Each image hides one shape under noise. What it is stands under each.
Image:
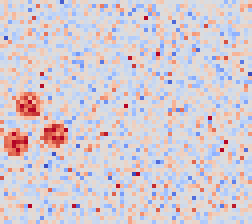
three dots
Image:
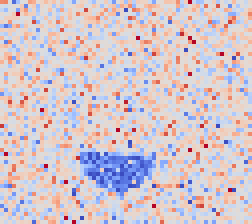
half disc
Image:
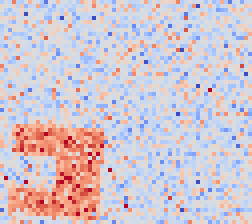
square with a notch
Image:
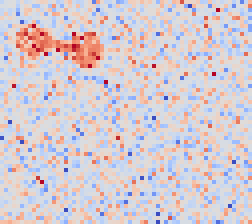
dumbbell
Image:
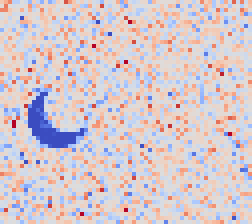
crescent
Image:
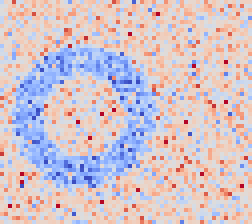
ring
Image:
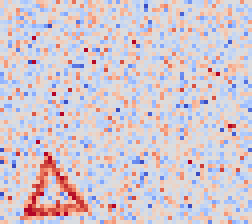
triangle frame
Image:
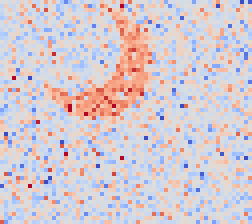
crescent
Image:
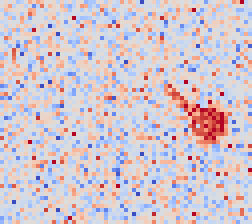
lollipop
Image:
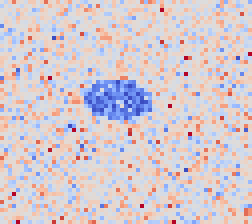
ellipse
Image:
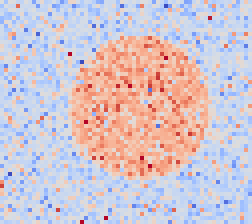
disc
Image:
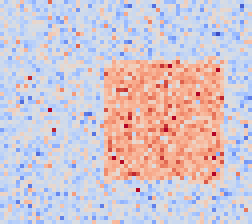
square
